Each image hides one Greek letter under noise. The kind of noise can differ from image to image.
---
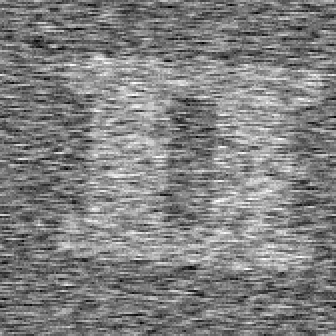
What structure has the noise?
streaked along the rows
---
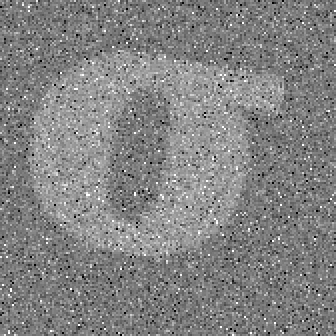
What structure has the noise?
heavy tails
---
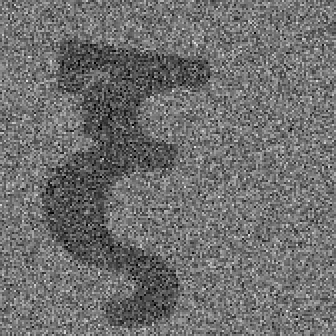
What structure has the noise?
independent entries
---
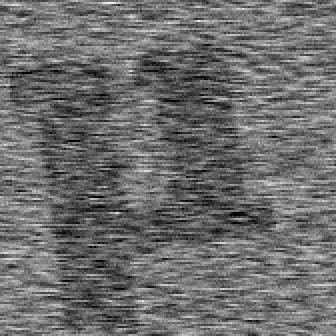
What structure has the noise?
streaked along the rows
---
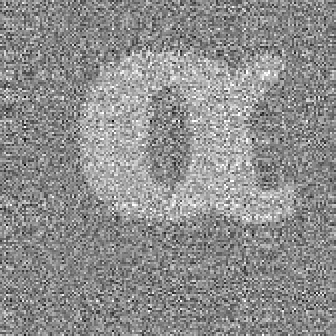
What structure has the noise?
low rank plus noise
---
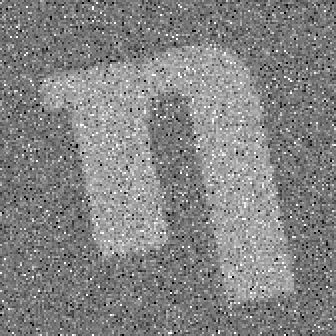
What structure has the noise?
heavy tails
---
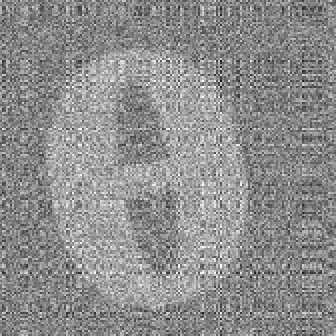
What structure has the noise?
low rank plus noise
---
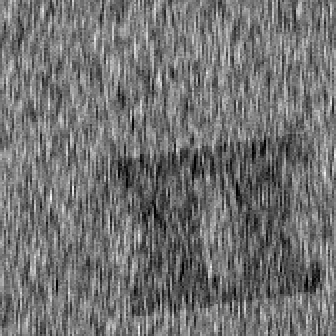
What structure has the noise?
streaked along the columns
